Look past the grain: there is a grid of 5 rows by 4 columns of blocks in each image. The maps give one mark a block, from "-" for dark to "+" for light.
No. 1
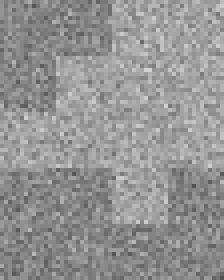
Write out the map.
- - + +
- + + +
+ + + +
- - + -
- - - -
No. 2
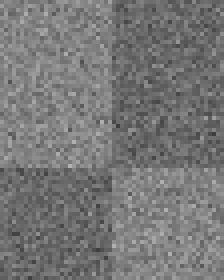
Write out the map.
+ + - -
+ + - -
+ + - -
- - + +
- - + +
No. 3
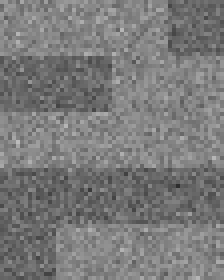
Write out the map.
+ + + -
- - + +
+ + + +
- - - -
- + + +
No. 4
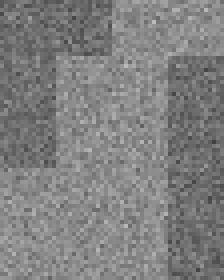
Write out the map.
- - + +
- + + -
- + + -
+ + + -
+ + + -
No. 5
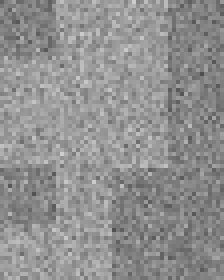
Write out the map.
- + + -
+ + + -
+ + + -
- + - -
+ + - -
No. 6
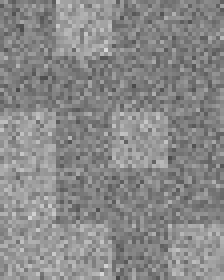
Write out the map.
- + - -
- - - -
+ - + -
+ - - -
+ + - +
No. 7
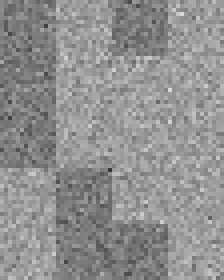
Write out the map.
- + - +
- + + +
- + + +
+ - + +
+ - - +
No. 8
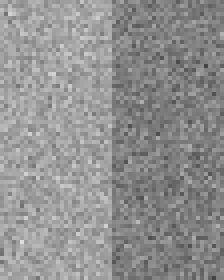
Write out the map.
+ + - -
+ + - -
+ + - -
+ + - -
+ + - -
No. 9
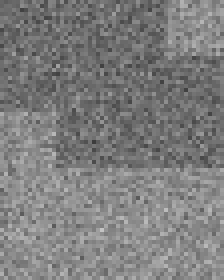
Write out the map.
- - - +
- - - -
+ - - -
+ + + +
+ + + +
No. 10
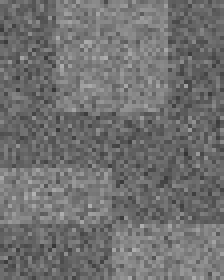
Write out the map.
- + + -
- + + -
- - - -
+ + - -
- - + +
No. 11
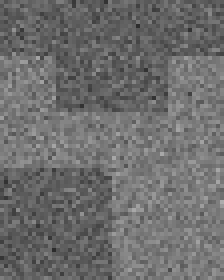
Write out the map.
- - - -
+ - - +
+ + + +
- - + +
- - + +
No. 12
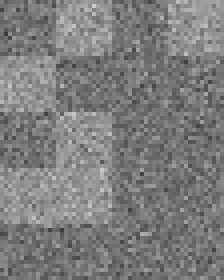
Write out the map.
- + - +
+ - - -
- + - -
+ + - -
- - - -
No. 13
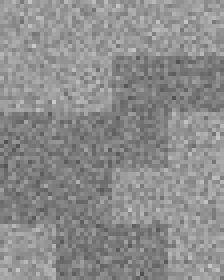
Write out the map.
+ + + +
+ + - -
- - - +
- - + +
+ - - +
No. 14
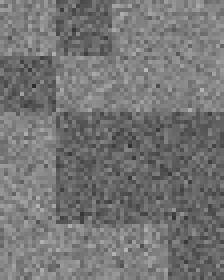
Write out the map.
+ - + +
- + + +
+ - - -
+ - - -
+ + + -
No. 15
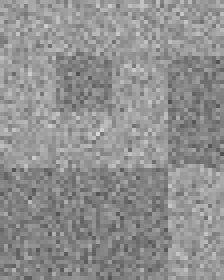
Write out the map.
+ + + +
+ - + -
+ + + -
- - - +
- - - +
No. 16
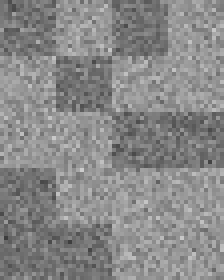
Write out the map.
- + - +
+ - + +
+ + - -
- + + +
- - + +
